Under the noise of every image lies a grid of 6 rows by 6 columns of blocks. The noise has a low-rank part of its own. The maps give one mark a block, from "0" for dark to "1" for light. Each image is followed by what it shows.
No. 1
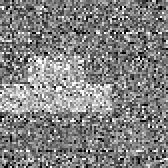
000000
000000
011000
111100
000000
000000
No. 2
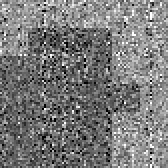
111111
100011
000011
000001
000011
000011
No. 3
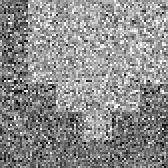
011111
011111
011111
001110
000100
000000
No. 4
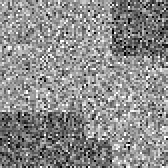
111100
111100
111111
111111
000111
000011
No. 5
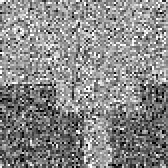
111111
111111
111111
001110
000100
000100
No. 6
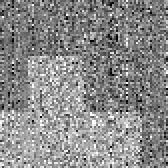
000000
000000
011000
011000
111110
111110
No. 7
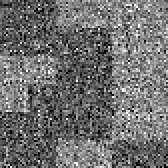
001111
000011
110011
100011
000011
001100
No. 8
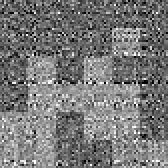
000000
000010
010100
011110
110110
110011
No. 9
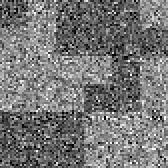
010001
110000
111101
111001
000111
000111
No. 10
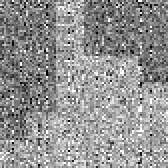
001000
001000
001110
001111
011111
111111
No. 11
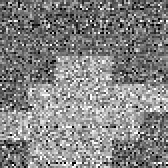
000000
000000
001100
011111
111110
011100
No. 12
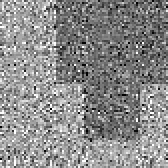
110000
110000
110000
111001
111001
111111
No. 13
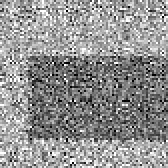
111111
111111
100000
100000
100000
111111
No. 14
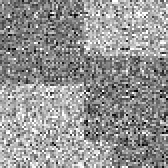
000111
000111
000000
111000
111000
111100
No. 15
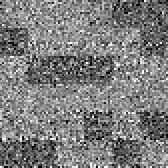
111100
011110
100011
111111
111010
001101
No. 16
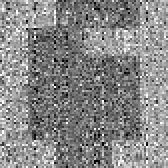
110001
100111
100001
100001
100001
110011
